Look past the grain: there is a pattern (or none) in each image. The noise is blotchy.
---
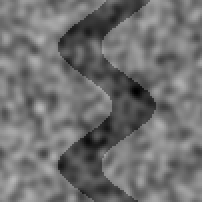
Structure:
a wavy band
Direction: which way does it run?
top to bottom
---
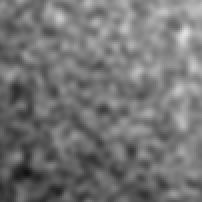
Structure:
a smooth slope
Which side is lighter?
top right
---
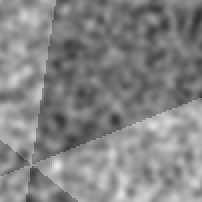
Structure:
spokes from one point
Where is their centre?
bottom left
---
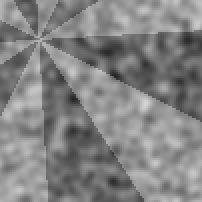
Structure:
spokes from one point
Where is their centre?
top left
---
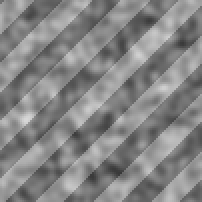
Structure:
diagonal stripes
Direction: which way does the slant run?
bottom left to top right
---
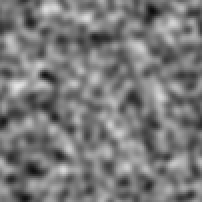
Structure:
only noise
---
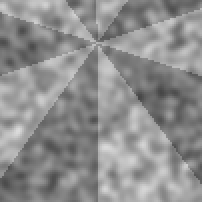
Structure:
spokes from one point
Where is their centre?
top middle
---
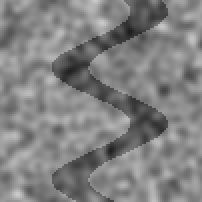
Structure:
a wavy band
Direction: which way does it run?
top to bottom
